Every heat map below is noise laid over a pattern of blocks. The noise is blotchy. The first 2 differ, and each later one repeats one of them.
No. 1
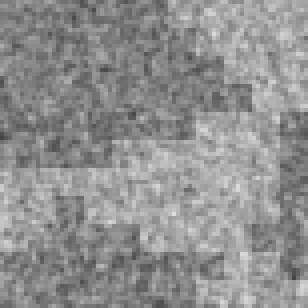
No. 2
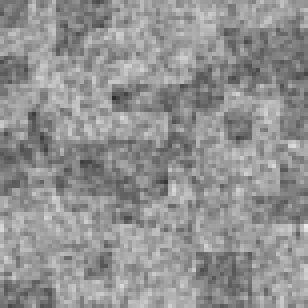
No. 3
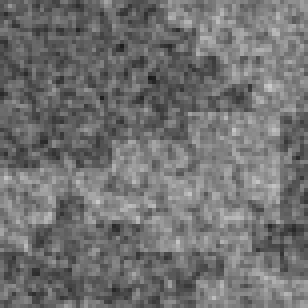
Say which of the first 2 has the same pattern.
1
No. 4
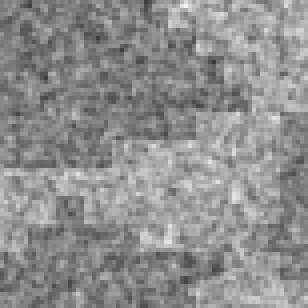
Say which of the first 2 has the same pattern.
1
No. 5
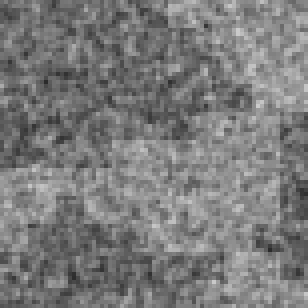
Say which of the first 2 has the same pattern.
1
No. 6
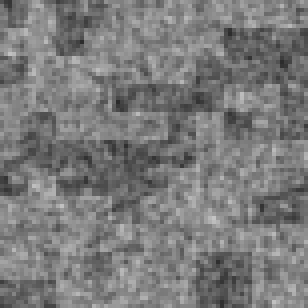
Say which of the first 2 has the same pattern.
2
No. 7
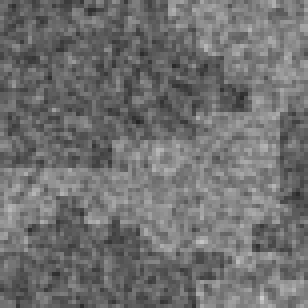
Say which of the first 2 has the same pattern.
1
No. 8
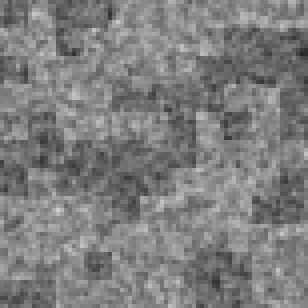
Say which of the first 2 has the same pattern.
2
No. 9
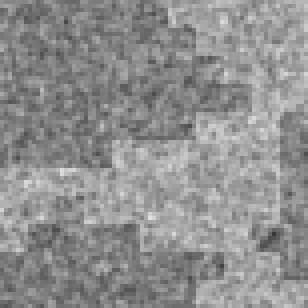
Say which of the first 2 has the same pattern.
1
